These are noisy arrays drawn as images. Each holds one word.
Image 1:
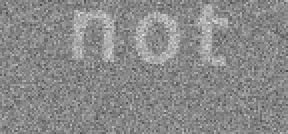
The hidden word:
not
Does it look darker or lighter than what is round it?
lighter
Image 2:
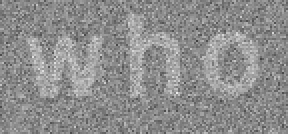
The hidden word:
who
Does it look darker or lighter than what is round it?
lighter
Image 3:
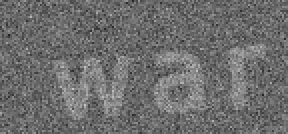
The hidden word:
war
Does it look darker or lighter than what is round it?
lighter
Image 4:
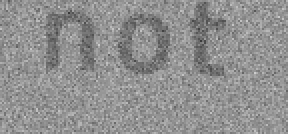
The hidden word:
not
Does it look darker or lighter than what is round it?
darker
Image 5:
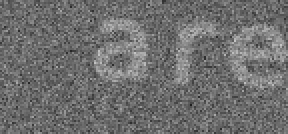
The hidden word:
are
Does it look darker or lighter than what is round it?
lighter
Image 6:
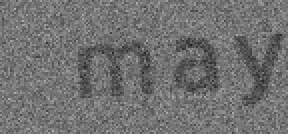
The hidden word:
may
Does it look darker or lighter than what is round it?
darker
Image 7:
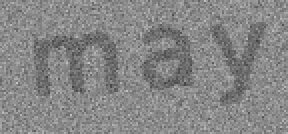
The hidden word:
may
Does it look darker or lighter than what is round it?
darker
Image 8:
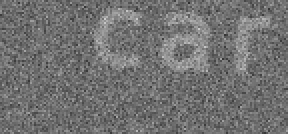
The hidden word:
car
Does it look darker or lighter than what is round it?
lighter
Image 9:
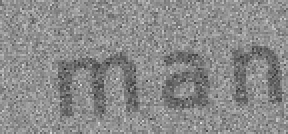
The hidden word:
man
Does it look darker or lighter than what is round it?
darker
